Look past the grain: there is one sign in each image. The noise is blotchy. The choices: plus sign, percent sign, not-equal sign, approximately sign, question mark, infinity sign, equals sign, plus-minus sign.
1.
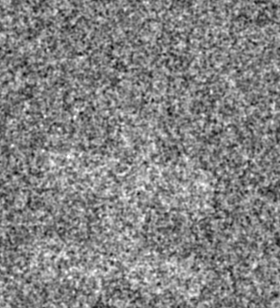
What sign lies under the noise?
plus-minus sign
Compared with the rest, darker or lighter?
lighter
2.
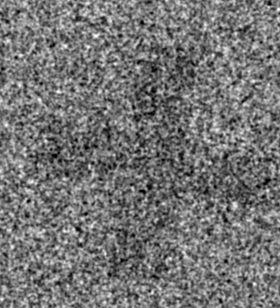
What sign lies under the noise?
plus sign
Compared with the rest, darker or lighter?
darker
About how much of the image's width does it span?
nearly all
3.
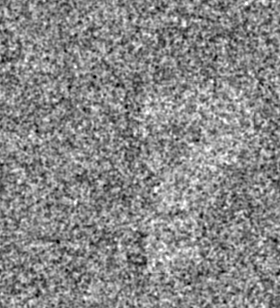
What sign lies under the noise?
question mark
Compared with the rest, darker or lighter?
lighter
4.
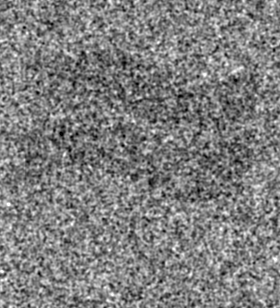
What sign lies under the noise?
approximately sign
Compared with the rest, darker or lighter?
darker
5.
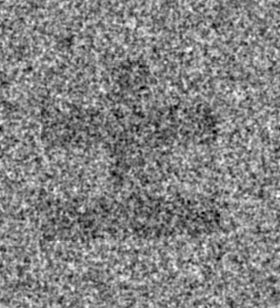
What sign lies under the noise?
plus-minus sign
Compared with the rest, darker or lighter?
darker
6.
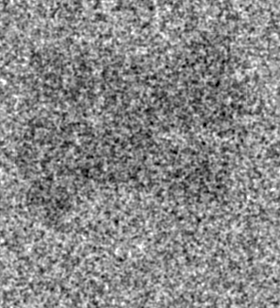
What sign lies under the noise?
not-equal sign
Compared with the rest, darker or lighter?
darker
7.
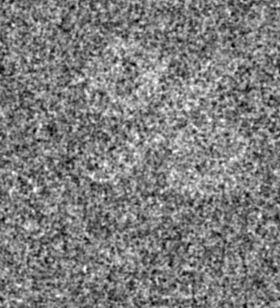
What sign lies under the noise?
percent sign
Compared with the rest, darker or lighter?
lighter
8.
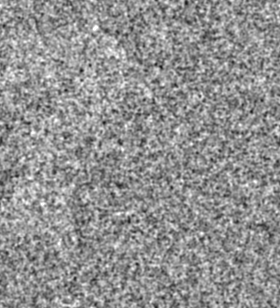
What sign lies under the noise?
question mark
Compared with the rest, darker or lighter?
lighter
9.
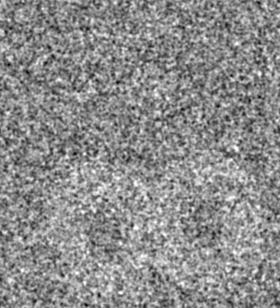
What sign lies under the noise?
infinity sign
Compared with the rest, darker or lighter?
lighter
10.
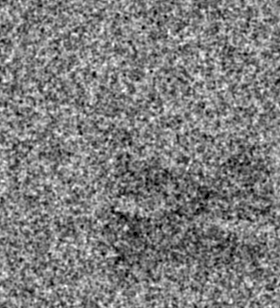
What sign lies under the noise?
not-equal sign
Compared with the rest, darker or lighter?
darker
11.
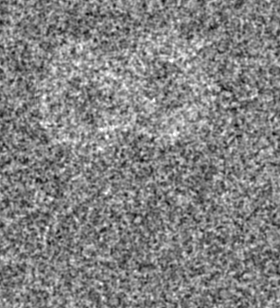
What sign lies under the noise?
infinity sign
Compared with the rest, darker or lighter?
lighter
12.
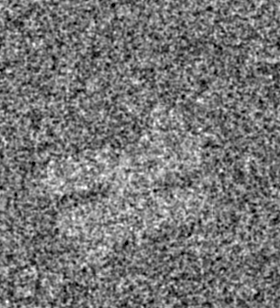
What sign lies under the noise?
not-equal sign
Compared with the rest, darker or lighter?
lighter
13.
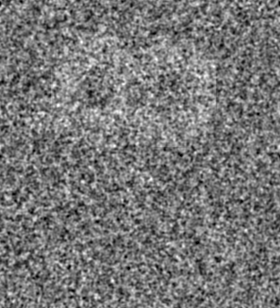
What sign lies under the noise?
infinity sign
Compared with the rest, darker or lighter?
lighter
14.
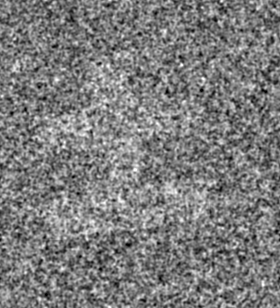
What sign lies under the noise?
plus-minus sign
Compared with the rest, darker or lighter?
lighter
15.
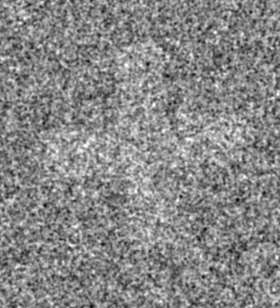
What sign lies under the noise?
plus sign
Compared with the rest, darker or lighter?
lighter
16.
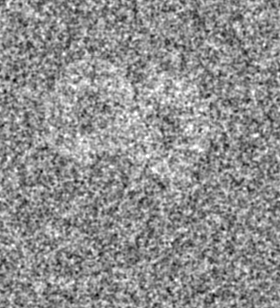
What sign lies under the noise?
infinity sign
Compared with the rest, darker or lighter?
lighter
